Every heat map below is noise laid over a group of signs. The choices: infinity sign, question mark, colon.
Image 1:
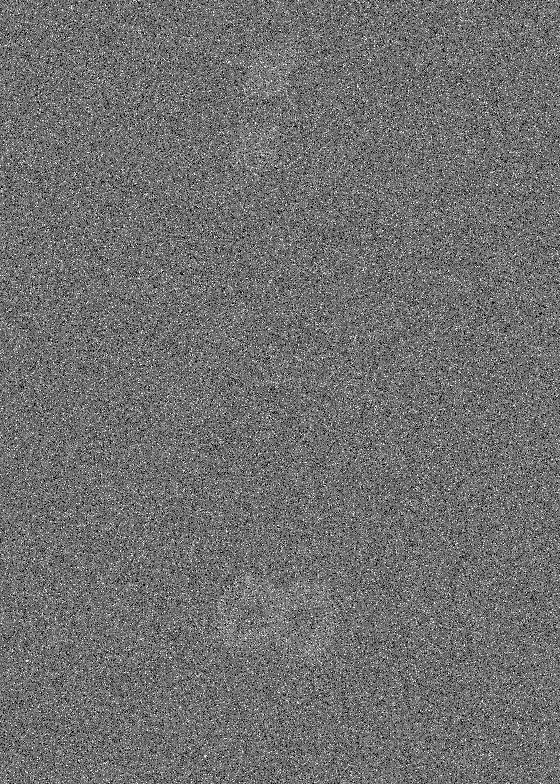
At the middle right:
nothing
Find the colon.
top middle
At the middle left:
nothing
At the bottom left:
nothing
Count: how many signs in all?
2
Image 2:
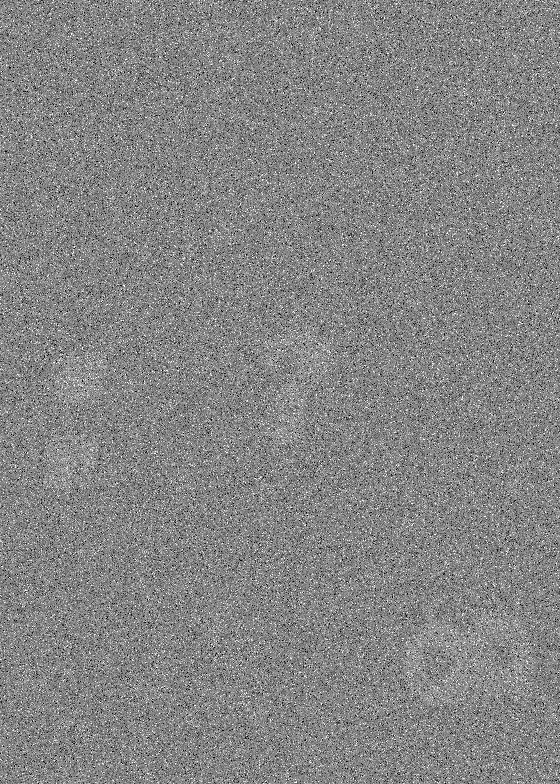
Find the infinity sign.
bottom right
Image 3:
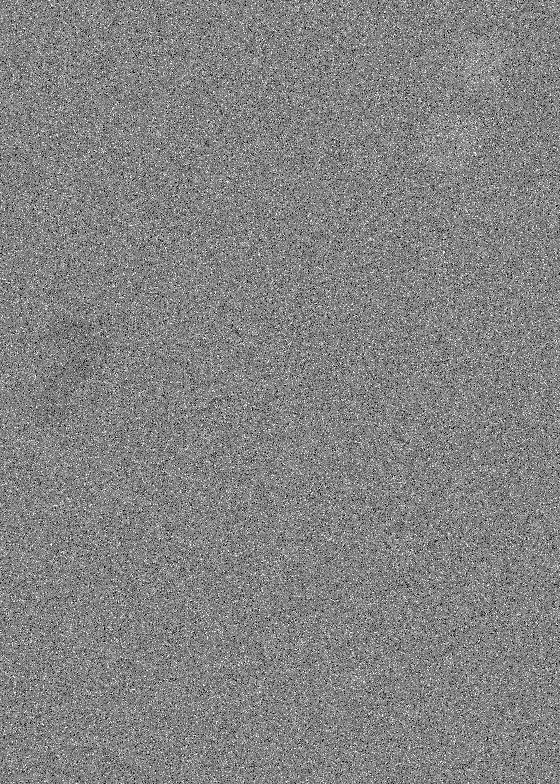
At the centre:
nothing
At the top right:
colon
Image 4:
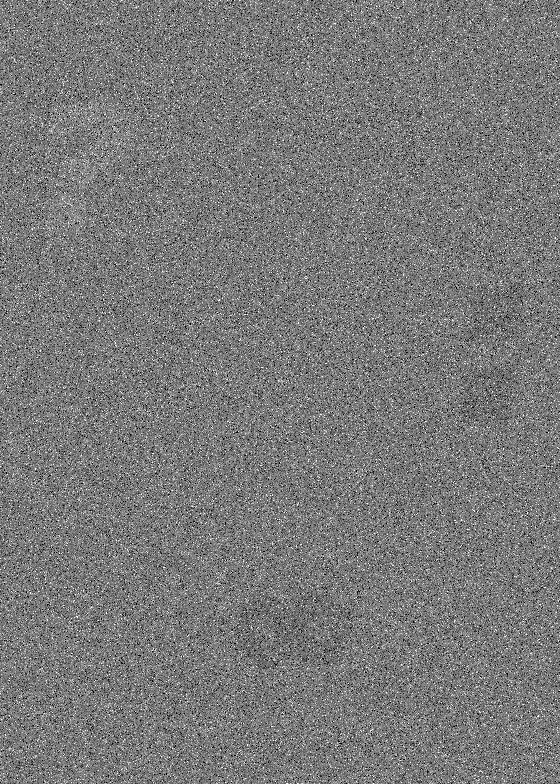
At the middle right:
colon
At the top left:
question mark
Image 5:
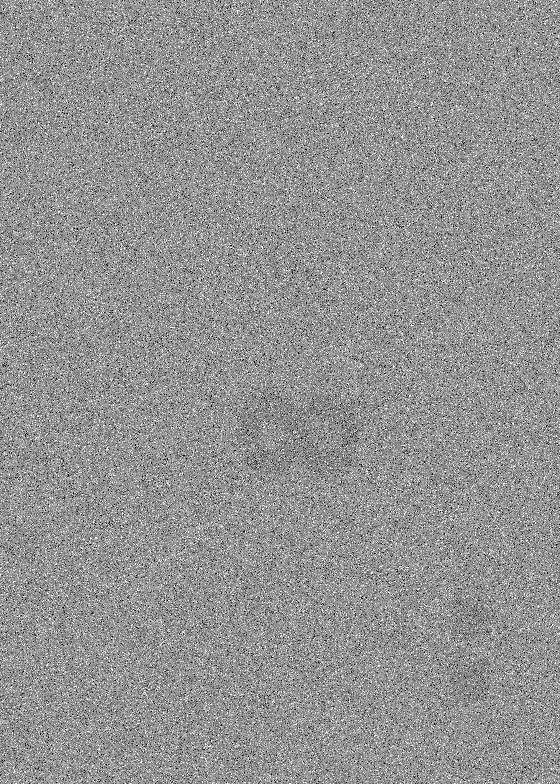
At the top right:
nothing
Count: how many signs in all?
2
